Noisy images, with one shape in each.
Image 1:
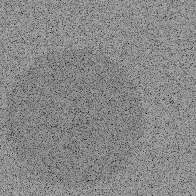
disc
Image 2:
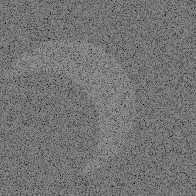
crescent
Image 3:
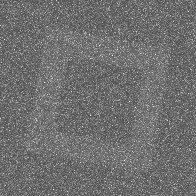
square frame
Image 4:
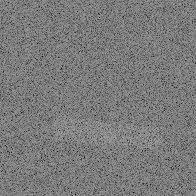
bar
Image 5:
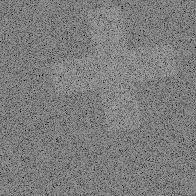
cross
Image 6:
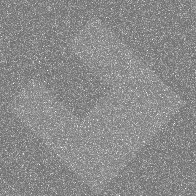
square with a notch
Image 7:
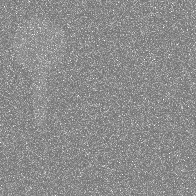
lollipop
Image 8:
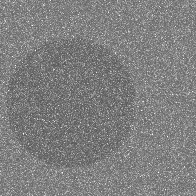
disc
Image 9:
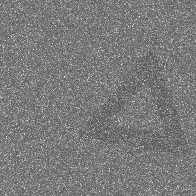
triangle frame
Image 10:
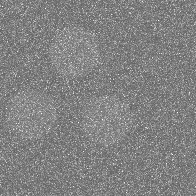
three dots
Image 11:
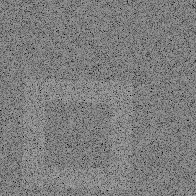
square frame
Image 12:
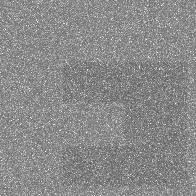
square with a notch
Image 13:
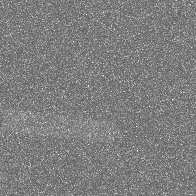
bar
